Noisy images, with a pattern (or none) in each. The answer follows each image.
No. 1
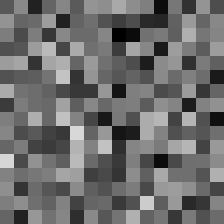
only noise
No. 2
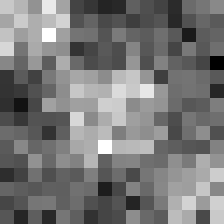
blocks along the diagonal
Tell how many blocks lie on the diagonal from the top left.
3
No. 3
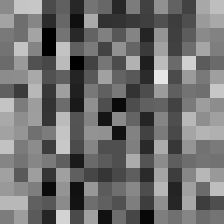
bands of columns
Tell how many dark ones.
5
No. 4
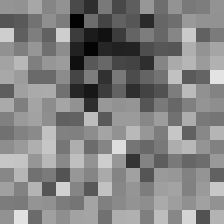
one block
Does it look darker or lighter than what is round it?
darker
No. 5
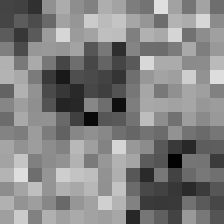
blocks along the diagonal
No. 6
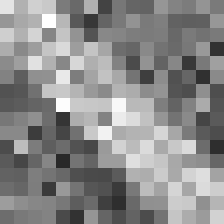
a diagonal band
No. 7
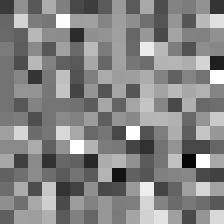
only noise
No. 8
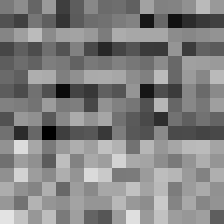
bands of rows
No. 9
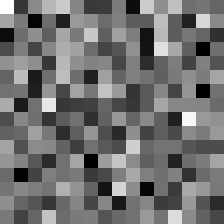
only noise
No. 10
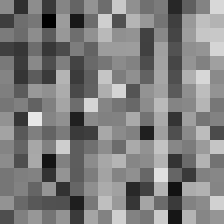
bands of columns
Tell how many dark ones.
5
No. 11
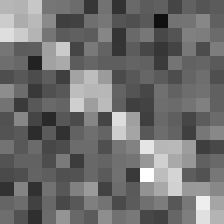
blocks along the diagonal
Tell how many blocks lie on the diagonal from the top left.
6
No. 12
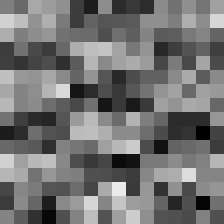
a checkerboard
